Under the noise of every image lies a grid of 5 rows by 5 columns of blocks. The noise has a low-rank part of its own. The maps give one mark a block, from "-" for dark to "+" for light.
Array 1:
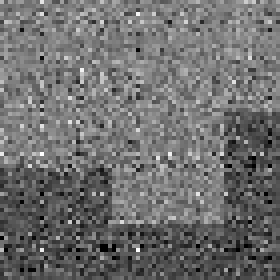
+ + + + +
+ + + + +
+ + + + -
- - + + -
- - - - -
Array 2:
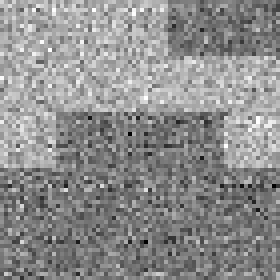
+ + + - -
+ + + + +
+ - - - +
- - - - -
- - - - -
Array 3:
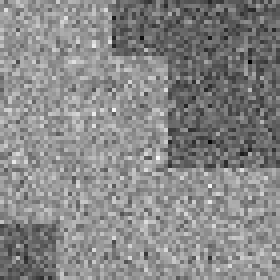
+ + - - -
+ + + - -
+ + + - -
+ + + + +
- + + + +
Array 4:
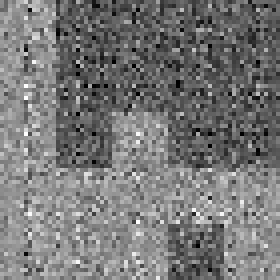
+ - - - -
+ - - - -
+ - + - -
+ + + + +
+ + + - +
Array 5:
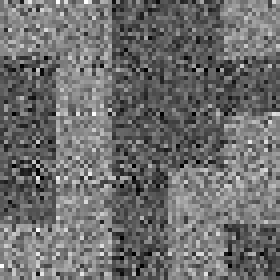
+ + - - +
- + - - -
- + - - +
- + - + +
+ + - + -
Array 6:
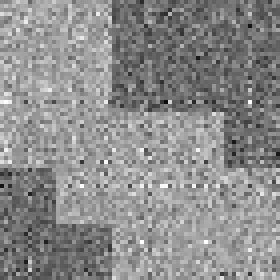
+ + - - -
+ + - - -
+ + + + -
- + + + +
- - + + +
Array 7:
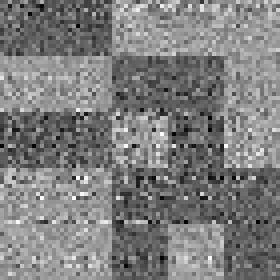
- - + + +
+ + - - +
- - + - +
+ + - - -
+ + - + -
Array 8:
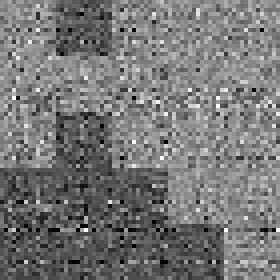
+ - + + +
+ + + + +
+ - + + +
- - - + +
- - - - +
